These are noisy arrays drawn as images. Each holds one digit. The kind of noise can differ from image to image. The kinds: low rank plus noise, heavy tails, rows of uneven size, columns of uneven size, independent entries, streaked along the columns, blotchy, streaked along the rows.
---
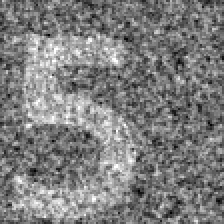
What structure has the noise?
blotchy
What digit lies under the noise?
5
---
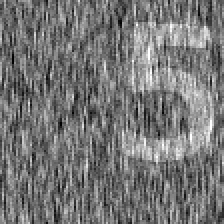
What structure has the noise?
streaked along the columns
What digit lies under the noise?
5
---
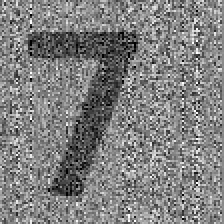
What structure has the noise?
columns of uneven size
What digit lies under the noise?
7
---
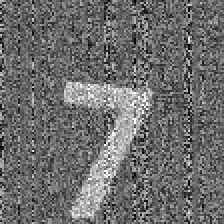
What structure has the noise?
columns of uneven size
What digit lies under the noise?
7
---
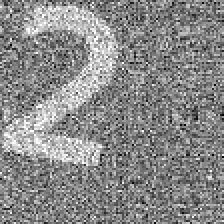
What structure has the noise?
low rank plus noise
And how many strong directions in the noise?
five to eight
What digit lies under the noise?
2
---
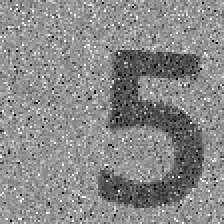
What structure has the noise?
heavy tails
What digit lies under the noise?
5
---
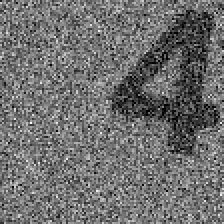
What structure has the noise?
independent entries
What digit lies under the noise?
4
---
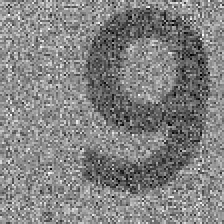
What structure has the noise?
low rank plus noise
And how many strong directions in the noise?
five to eight
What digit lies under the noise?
9
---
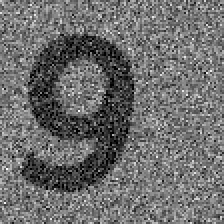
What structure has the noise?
independent entries
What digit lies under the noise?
9
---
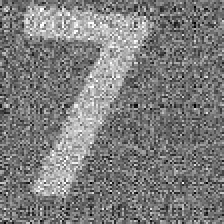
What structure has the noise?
low rank plus noise
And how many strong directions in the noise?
two
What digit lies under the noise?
7
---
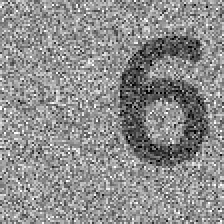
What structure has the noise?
independent entries
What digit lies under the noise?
6
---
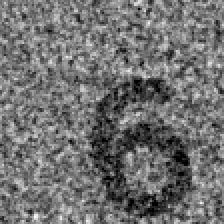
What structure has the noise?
blotchy
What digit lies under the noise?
6
